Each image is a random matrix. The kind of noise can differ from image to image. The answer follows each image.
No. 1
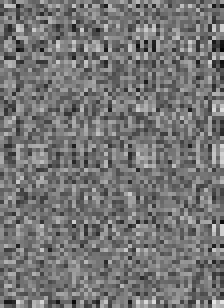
low rank plus noise
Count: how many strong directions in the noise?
one
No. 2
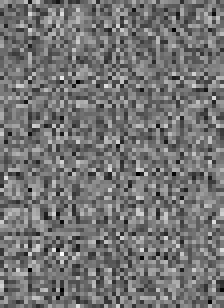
low rank plus noise
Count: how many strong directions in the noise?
three or four
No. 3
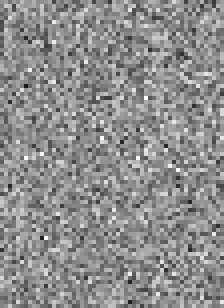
independent entries
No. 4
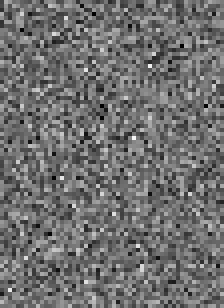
independent entries
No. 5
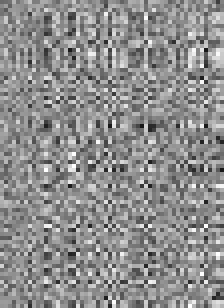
low rank plus noise
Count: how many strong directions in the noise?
one
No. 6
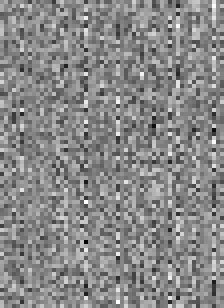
columns of uneven size
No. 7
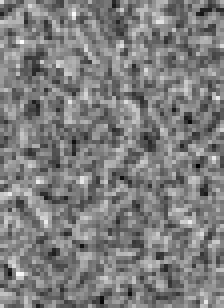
blotchy
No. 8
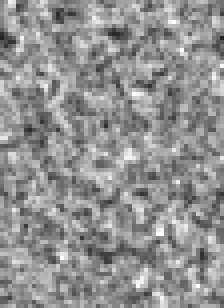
blotchy
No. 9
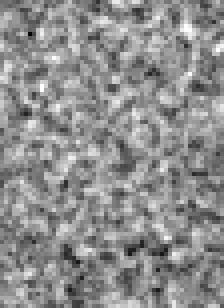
blotchy
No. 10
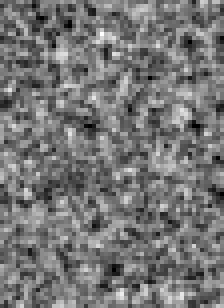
blotchy
